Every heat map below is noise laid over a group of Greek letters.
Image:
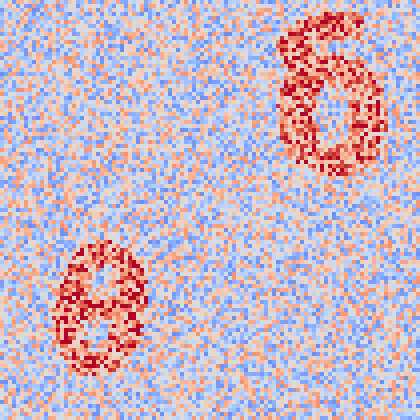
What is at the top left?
nothing
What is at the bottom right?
nothing
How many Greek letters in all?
2
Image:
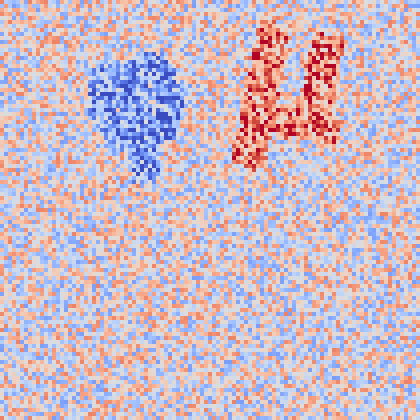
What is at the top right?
mu
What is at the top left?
phi
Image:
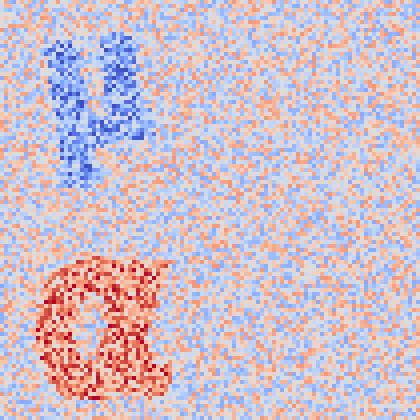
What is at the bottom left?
alpha
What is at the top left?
mu
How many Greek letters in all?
2
